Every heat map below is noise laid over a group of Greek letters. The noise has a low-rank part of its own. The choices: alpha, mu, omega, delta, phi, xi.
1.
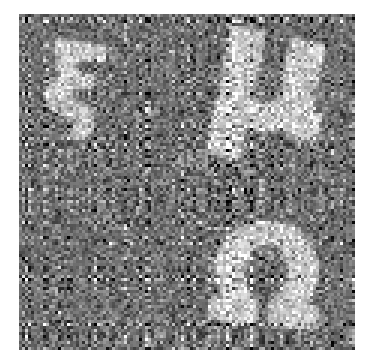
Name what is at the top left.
xi
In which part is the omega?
bottom right
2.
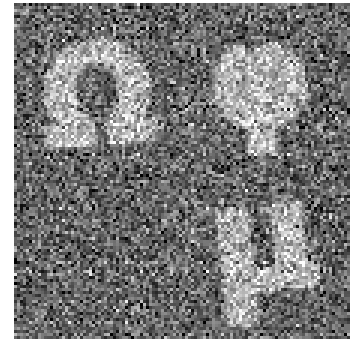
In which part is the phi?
top right
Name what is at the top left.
omega
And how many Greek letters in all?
3
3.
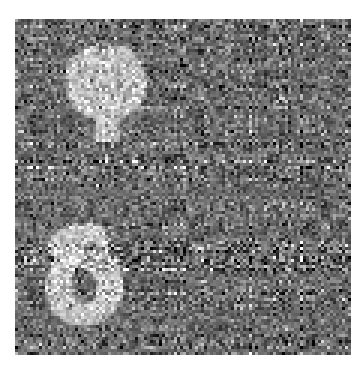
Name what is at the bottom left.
delta
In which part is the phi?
top left
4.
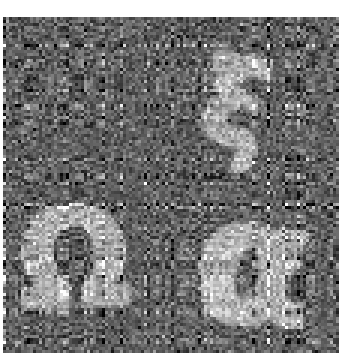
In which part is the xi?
top right
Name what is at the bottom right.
alpha
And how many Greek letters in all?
3
